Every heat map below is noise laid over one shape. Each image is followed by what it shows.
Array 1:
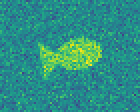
fish
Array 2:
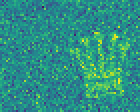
chess queen
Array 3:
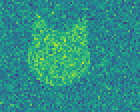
cat's head
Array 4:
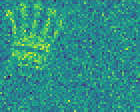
chess queen
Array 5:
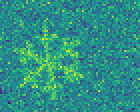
snowflake
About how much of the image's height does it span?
two thirds
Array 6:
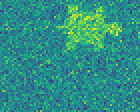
turtle
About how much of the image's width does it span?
half
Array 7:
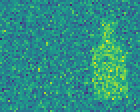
bottle
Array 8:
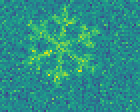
snowflake
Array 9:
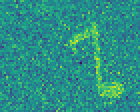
musical note
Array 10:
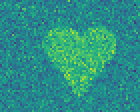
heart
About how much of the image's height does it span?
two thirds
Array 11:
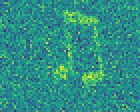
pair of musical notes
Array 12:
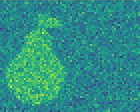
pear
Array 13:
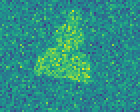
chess pawn
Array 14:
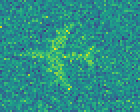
airplane
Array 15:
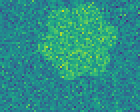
flower
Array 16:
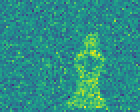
chess bishop
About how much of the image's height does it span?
two thirds
